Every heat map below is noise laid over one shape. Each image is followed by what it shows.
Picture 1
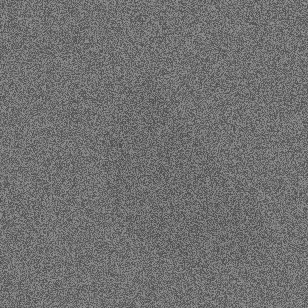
half disc
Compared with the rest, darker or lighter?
darker
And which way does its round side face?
down and left
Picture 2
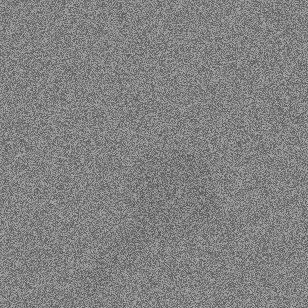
lollipop
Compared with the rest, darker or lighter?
darker
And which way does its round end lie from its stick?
up and right
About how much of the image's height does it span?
half
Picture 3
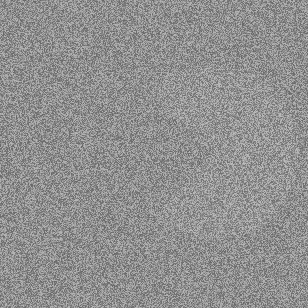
disc with a wedge cut out
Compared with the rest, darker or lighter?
lighter
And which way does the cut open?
left
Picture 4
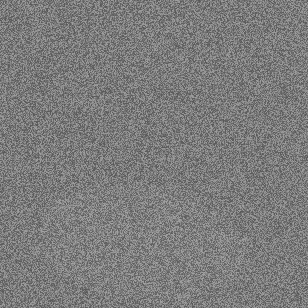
ellipse
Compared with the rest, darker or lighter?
lighter
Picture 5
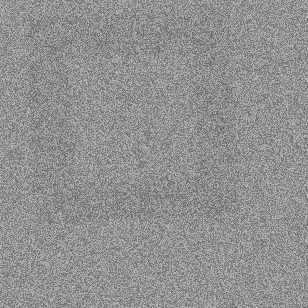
square frame
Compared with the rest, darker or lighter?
darker
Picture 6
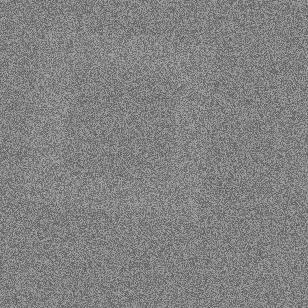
square frame
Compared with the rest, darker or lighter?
lighter
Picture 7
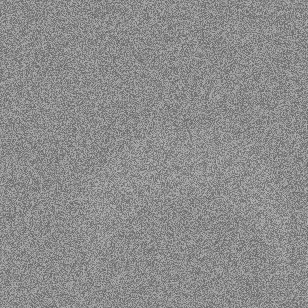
crescent
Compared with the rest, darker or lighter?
lighter
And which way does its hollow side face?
down
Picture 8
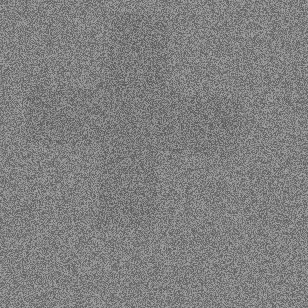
cross
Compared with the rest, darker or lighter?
darker
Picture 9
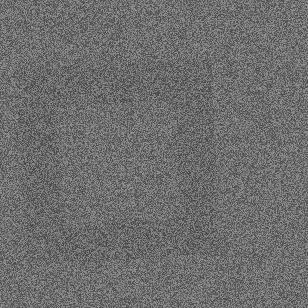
square frame
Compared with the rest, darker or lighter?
darker
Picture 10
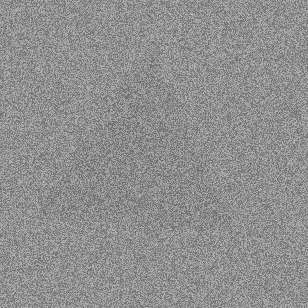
triangle
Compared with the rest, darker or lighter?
darker
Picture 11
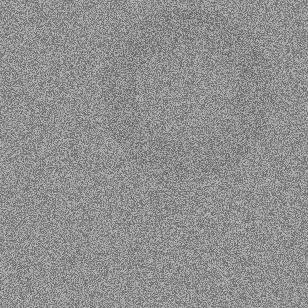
ring
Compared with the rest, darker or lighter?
darker
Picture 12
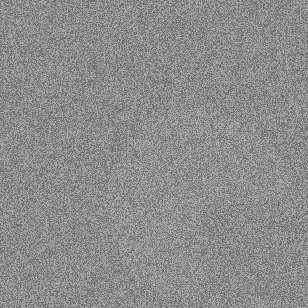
disc with a wedge cut out
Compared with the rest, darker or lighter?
lighter
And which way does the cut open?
down and right
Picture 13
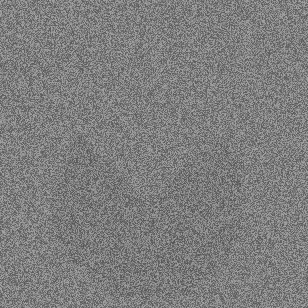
disc with a wedge cut out
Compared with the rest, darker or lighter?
darker
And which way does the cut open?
up
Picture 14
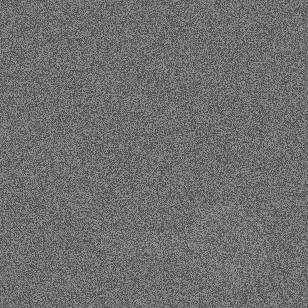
lollipop
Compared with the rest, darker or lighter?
lighter
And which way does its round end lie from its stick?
right
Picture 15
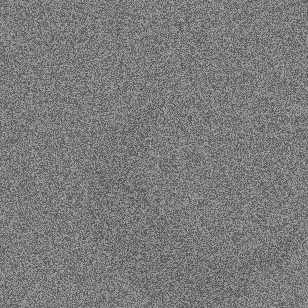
crescent
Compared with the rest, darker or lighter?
darker
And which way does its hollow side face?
up and right
